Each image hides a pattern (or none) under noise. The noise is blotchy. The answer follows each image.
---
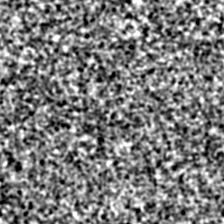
only noise
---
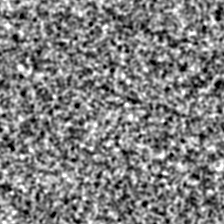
only noise
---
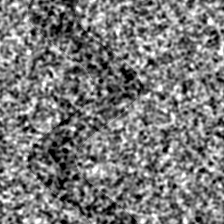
a wavy band
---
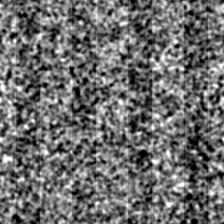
vertical stripes
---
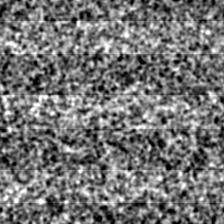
horizontal stripes
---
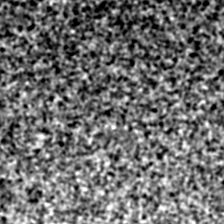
a smooth slope
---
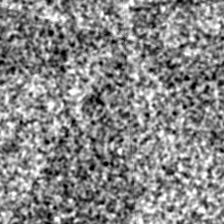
spokes from one point
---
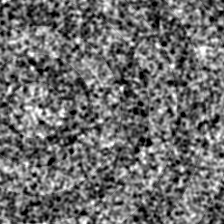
rings round one point
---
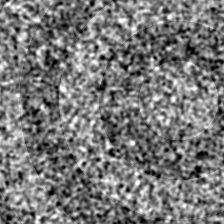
rings round one point
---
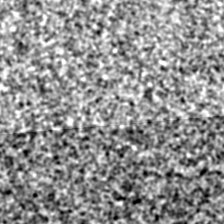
a sharp edge
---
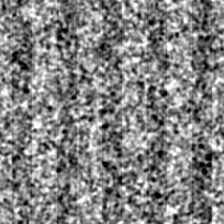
vertical stripes
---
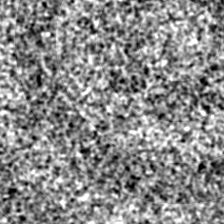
rings round one point
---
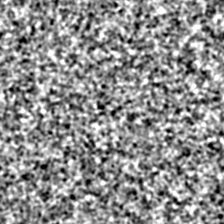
only noise
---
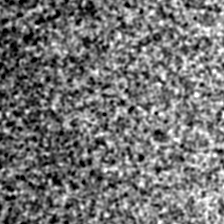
a smooth slope
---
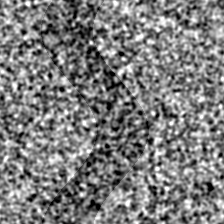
a wavy band
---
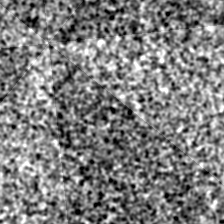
spokes from one point
